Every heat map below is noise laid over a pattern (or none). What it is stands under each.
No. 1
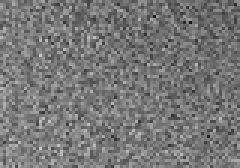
a smooth slope
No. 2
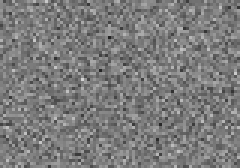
only noise
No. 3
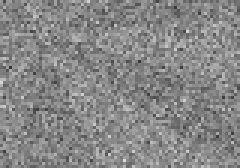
spokes from one point
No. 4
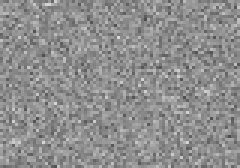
only noise
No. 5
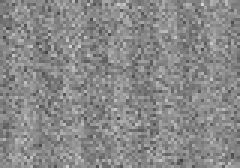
vertical stripes
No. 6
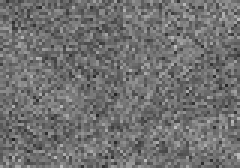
spokes from one point
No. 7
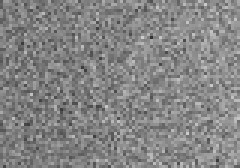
a smooth slope
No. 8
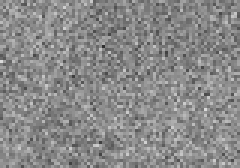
spokes from one point
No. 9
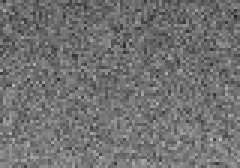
a smooth slope
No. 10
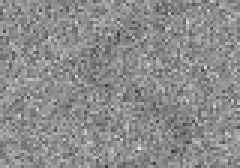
a wavy band
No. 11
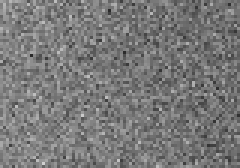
a smooth slope
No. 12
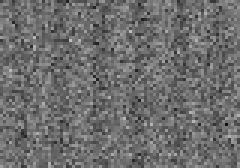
vertical stripes
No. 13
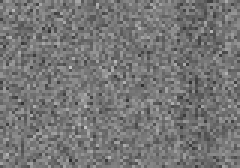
one vertical stripe
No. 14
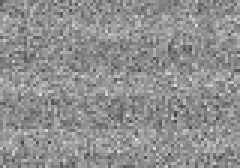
horizontal stripes
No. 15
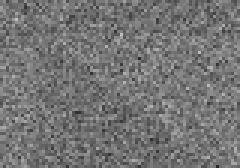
spokes from one point
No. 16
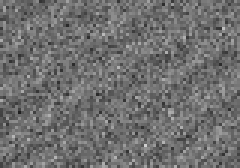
diagonal stripes
